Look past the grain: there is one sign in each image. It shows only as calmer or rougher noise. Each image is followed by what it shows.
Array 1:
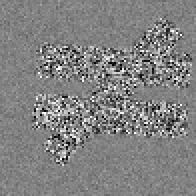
rough not-equal sign
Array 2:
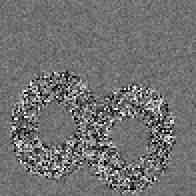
rough infinity sign
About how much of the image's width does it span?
nearly all
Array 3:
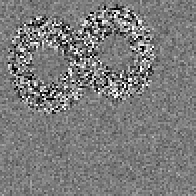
rough infinity sign
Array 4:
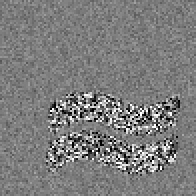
rough approximately sign
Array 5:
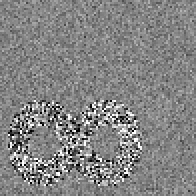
rough infinity sign
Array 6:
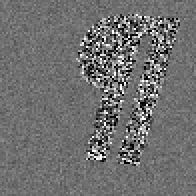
rough pilcrow
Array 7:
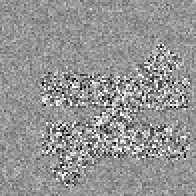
rough not-equal sign
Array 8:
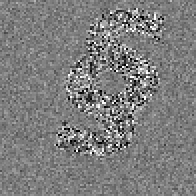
rough section sign
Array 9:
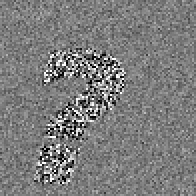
rough question mark
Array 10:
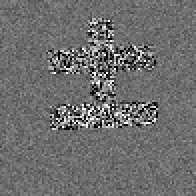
rough plus-minus sign
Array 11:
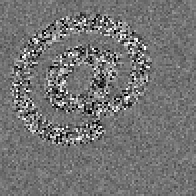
rough at sign
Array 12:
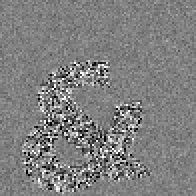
rough ampersand
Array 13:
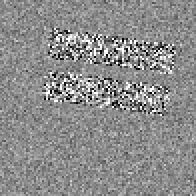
rough equals sign
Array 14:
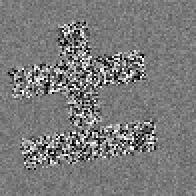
rough plus-minus sign
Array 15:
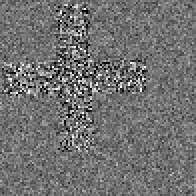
rough plus sign
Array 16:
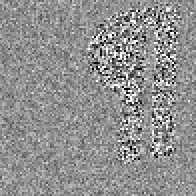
rough pilcrow
